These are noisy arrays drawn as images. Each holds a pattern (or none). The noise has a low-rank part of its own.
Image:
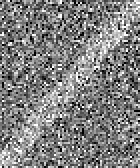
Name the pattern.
a diagonal band
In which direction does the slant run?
bottom left to top right
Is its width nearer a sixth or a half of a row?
a sixth
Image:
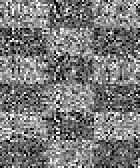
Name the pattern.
a checkerboard
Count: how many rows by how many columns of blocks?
6 by 3
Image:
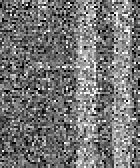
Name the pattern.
bands of columns
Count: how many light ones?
2
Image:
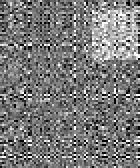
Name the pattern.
one block
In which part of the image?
top right
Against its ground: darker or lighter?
lighter
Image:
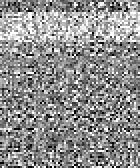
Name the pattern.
one band of rows
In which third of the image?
top
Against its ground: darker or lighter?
lighter
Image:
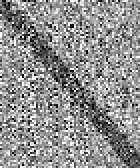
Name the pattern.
a diagonal band
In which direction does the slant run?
top left to bottom right
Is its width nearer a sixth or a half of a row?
a sixth
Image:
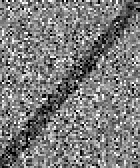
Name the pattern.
a diagonal band
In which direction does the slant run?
bottom left to top right
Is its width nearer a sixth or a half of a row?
a sixth
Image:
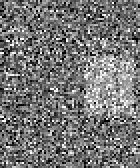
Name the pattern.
one block
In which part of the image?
middle right
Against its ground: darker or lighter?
lighter
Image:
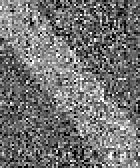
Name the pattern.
a diagonal band
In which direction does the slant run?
top left to bottom right
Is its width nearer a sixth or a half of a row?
a half
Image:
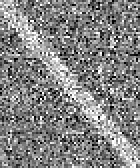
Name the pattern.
a diagonal band
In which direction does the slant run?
top left to bottom right
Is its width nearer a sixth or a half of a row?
a sixth
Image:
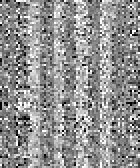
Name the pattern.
bands of columns
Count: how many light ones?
4
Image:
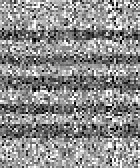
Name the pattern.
bands of rows
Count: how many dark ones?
5
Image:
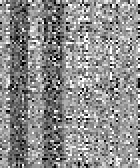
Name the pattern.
bands of columns
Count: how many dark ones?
2
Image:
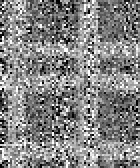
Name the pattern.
bands of rows crossing bands of columns
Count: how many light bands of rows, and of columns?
3 and 2
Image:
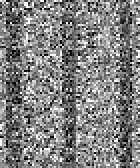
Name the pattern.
bands of columns
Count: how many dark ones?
3
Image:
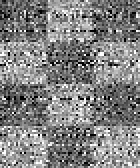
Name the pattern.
a checkerboard
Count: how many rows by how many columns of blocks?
4 by 3
